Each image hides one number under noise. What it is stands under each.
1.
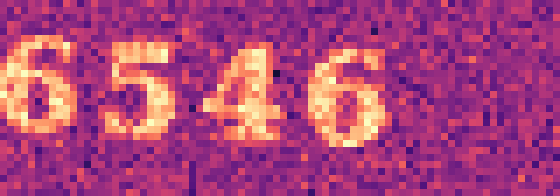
6546
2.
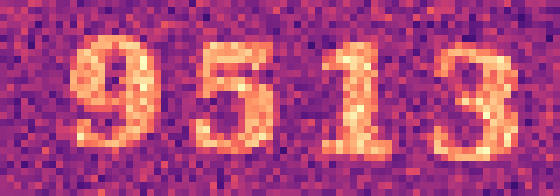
9513
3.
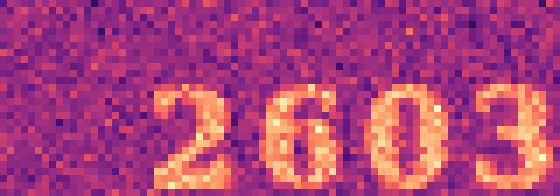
2603
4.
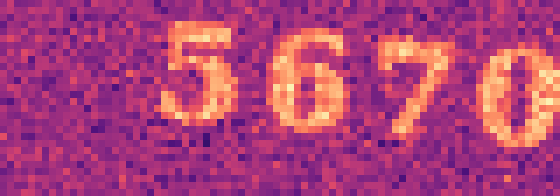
5670
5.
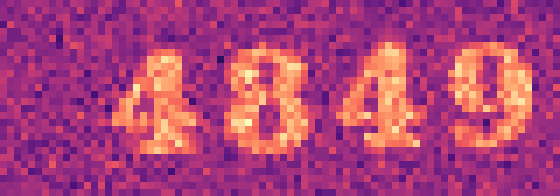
4849
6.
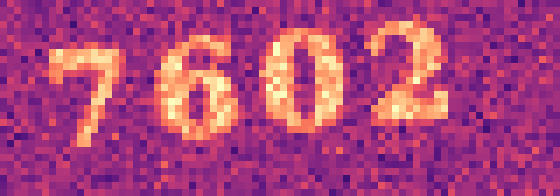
7602
